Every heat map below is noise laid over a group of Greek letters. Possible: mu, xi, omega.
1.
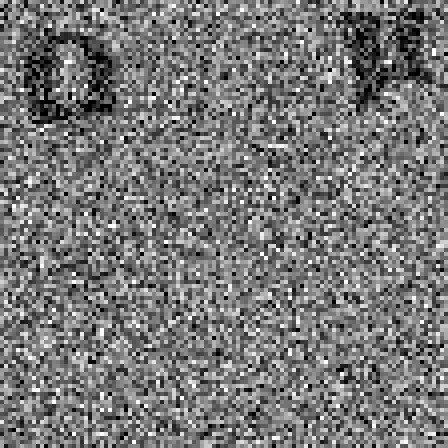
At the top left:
omega
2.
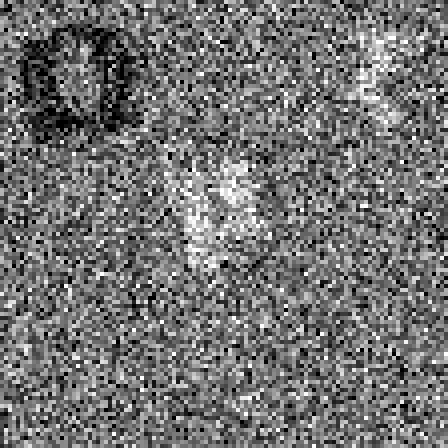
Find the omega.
top left
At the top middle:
nothing
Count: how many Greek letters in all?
3
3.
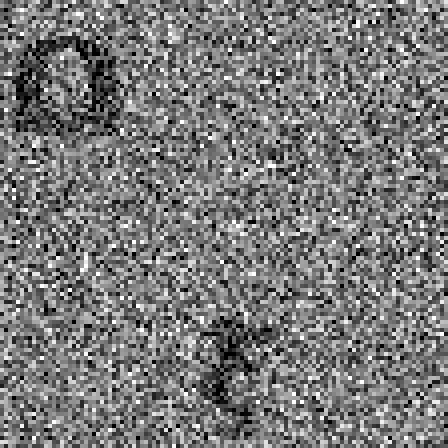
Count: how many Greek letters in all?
2
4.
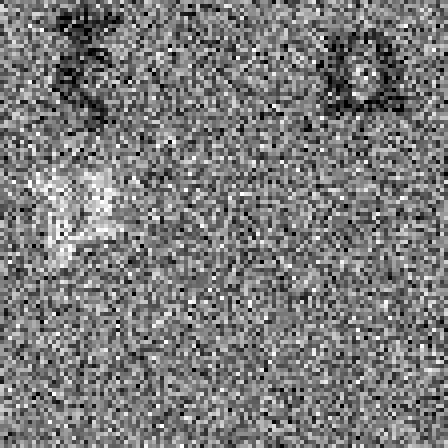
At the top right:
omega
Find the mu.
middle left
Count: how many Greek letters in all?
3
